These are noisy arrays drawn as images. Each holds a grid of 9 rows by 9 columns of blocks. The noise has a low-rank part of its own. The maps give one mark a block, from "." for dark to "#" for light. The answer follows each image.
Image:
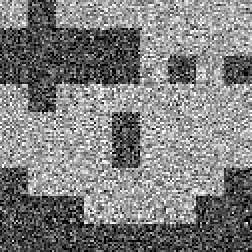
# . # # # # # # #
. . . . . # # # #
. . . . . # . # .
# . # # # # # # #
# # # # . # # # #
# # # # . # # # #
. # # # # # # # .
. . . # # # # . .
. . . . . . . . .
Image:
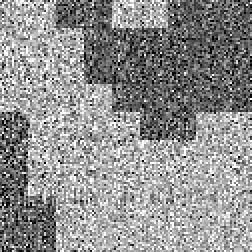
# # . . # # . . .
# # # . . . . . .
# # # . . . . . .
# # # # . . . . .
. # # # # . . # #
. # # # # # # # #
. # # # # # # # #
. . # # # # # # #
. . # # # # # # #
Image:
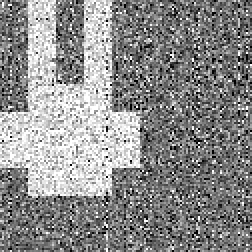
. # . # . . . . .
. # . # . . . . .
. # . # . . . . .
. # # # . . . . .
# # # # # . . . .
# # # # # . . . .
. # # # . . . . .
. . . . . . . . .
. . . . . . . . .
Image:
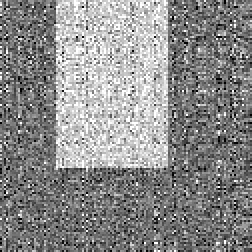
. . # # # # . . .
. . # # # # . . .
. . # # # # . . .
. . # # # # . . .
. . # # # # . . .
. . # # # # . . .
. . . . . . . . .
. . . . . . . . .
. . . . . . . . .
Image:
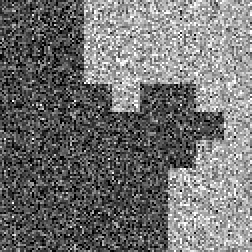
. . . # # # # # #
. . . # # # # # #
. . . # # # # # #
. . . . # . . # #
. . . . . . . . #
. . . . . . . # #
. . . . . . # # #
. . . . . . # # #
. . . . . . # # #
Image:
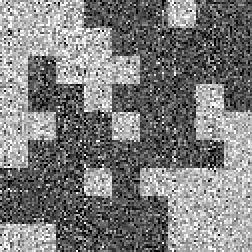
# # # . . . # . .
# # # # . . . . .
# . # # # . . . .
# . . # . . . # .
# # . . # . . # #
# . . . . . . . #
. . . # . # # # #
. . . . . . # # #
# # . . . . # # #
